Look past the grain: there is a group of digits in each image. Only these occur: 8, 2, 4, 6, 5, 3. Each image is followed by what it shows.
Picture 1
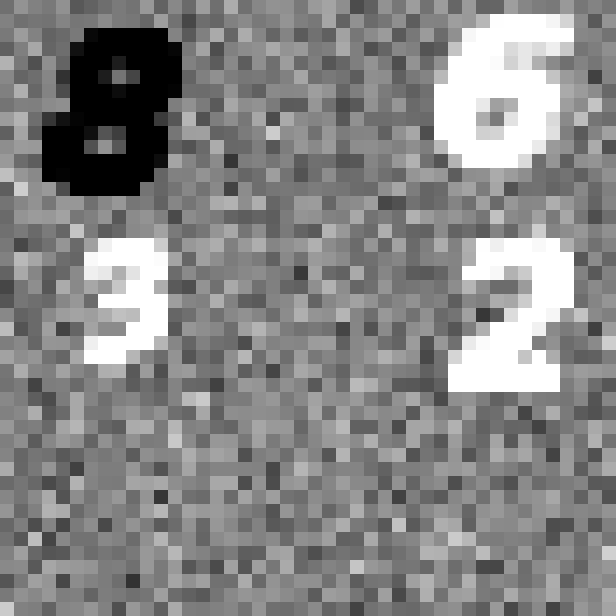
top left: dark 8; top right: light 6; middle left: light 3; middle right: light 2
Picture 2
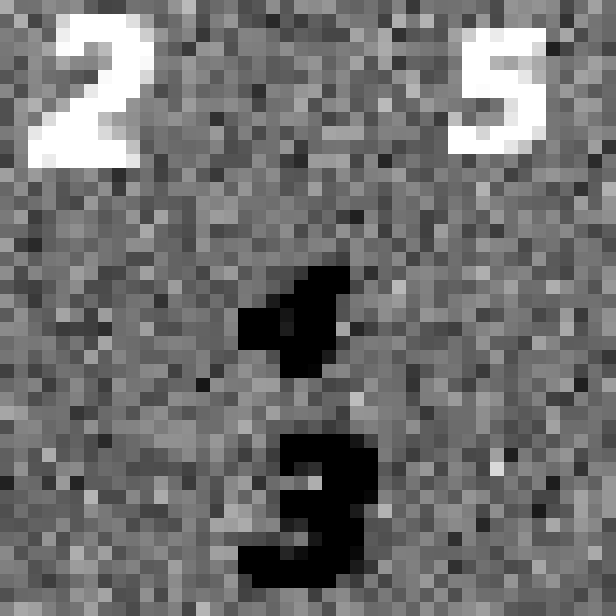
top left: light 2; top right: light 5; centre: dark 4; bottom middle: dark 3
